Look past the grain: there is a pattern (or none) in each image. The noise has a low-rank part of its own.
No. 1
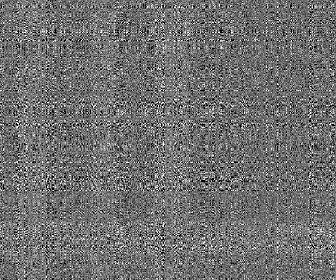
bands of rows crossing bands of columns
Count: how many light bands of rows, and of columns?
1 and 3
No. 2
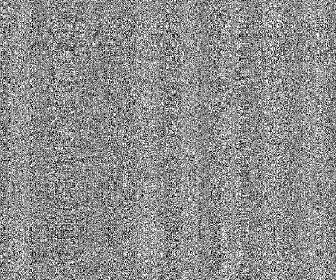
bands of columns
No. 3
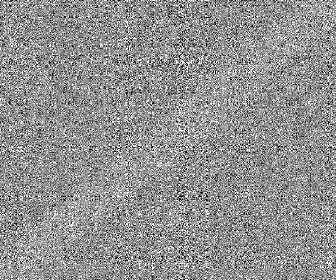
a diagonal band
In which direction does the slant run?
bottom left to top right
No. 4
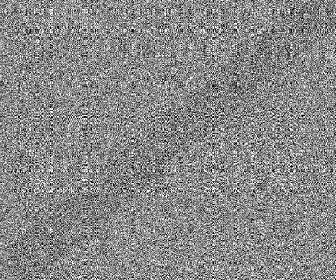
a diagonal band
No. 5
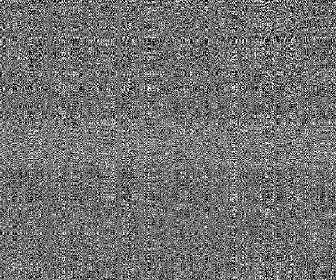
one band of rows
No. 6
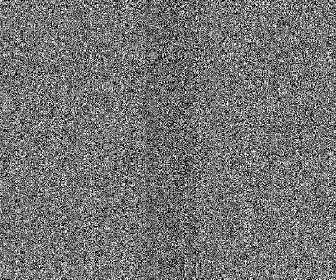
one band of columns
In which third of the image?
middle
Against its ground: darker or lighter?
darker
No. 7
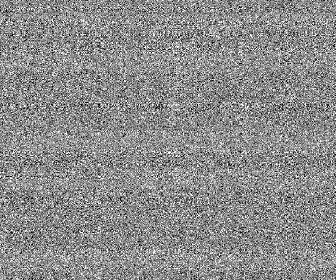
bands of rows
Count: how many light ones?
5
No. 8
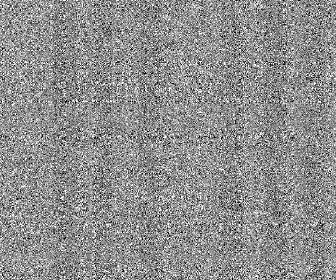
bands of columns
